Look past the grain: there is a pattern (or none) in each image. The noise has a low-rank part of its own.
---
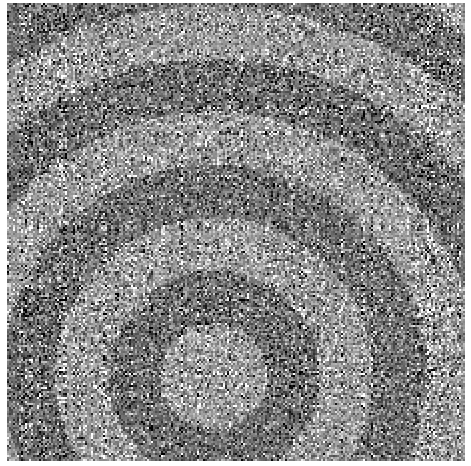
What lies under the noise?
rings round one point
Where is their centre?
bottom middle
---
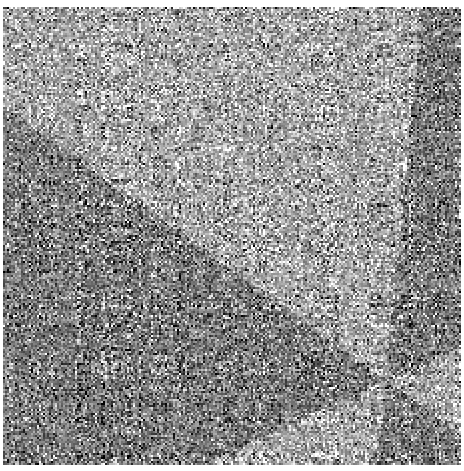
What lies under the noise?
spokes from one point
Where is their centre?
bottom right
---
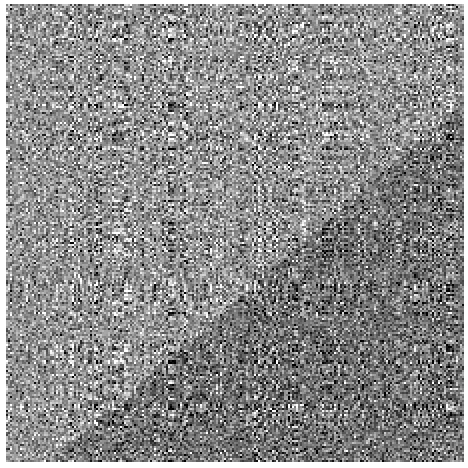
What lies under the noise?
a sharp edge
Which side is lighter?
top left
